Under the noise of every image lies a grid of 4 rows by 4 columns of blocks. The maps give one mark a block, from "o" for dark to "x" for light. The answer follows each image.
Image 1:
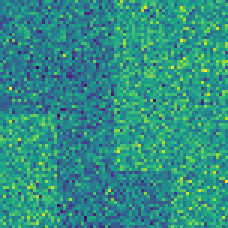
o o x x
o o x x
x o x x
x o o x
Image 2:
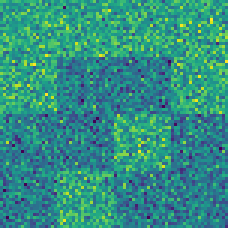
x x x x
x o o x
o o x o
o x o o
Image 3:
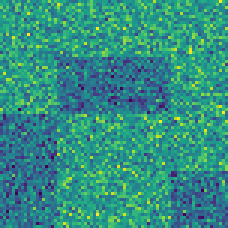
x x x x
x o o x
o x x x
o x x o
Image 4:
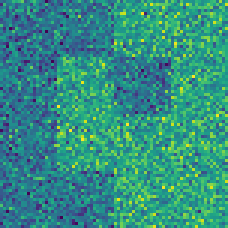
o o x x
o x o x
o x x x
o o x x
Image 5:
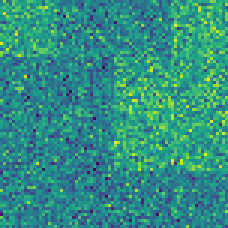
x o o x
o o x x
o o x x
o o o o
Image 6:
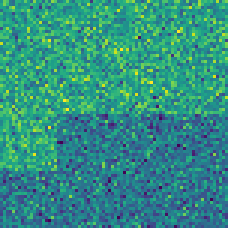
x x x x
x x x x
x o o o
o o o o
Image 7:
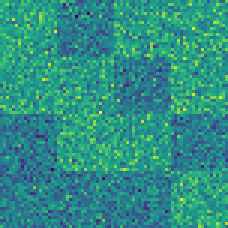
x o x x
x x o x
o x x o
o o o x
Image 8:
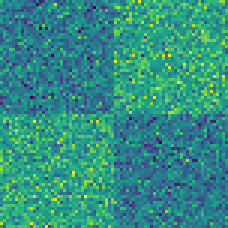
o o x x
o o x x
x x o o
x x o o
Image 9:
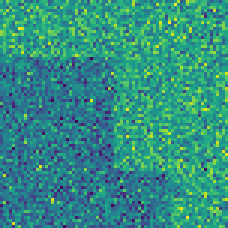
x x x x
o o x x
o o x x
o o o x
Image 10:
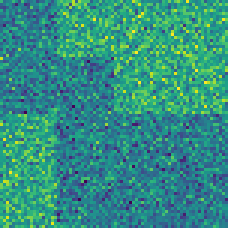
o x x x
o o x x
x o o o
x o o o
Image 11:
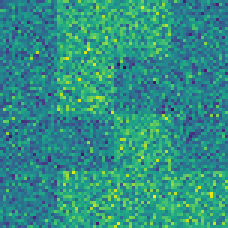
o x x o
o x o o
o o x o
o x x x
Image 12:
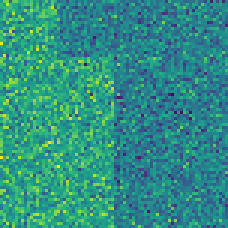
x o o o
x x o o
x x o o
x x o o
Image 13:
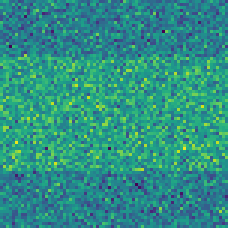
o o o o
x x x x
x x x x
o o o o
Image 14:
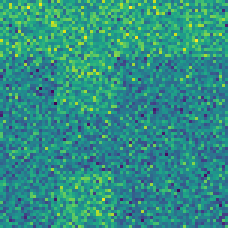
x x x x
o x o o
o o o o
o x o o
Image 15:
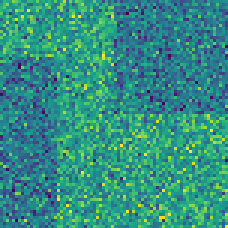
x x o o
o x o o
o x x x
o x x x
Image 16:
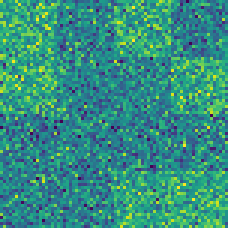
x o x o
x o o x
o o o o
o o x x
